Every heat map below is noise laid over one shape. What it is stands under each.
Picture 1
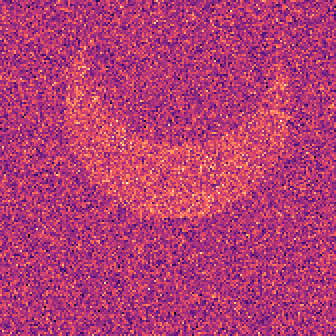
crescent
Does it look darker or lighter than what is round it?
lighter
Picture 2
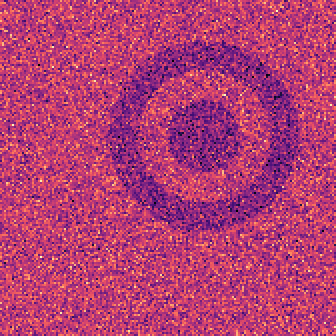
bullseye
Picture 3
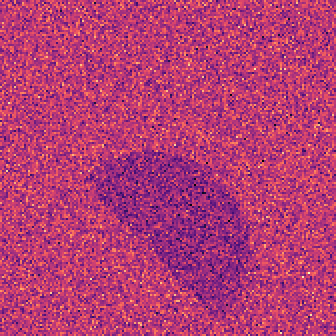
half disc
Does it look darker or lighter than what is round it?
darker
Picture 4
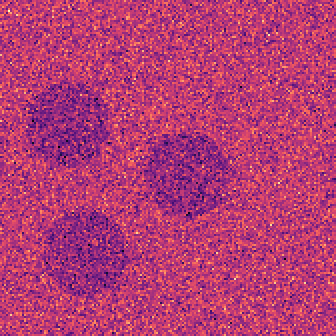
three dots
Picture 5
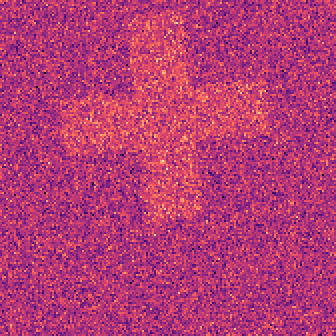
cross
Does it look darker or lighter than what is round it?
lighter
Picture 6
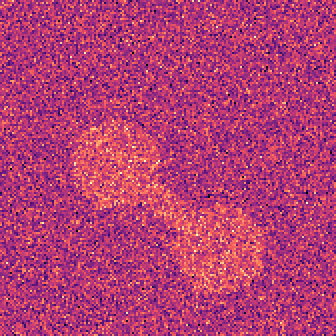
dumbbell
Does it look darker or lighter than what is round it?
lighter
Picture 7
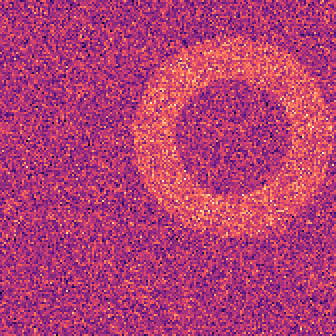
ring
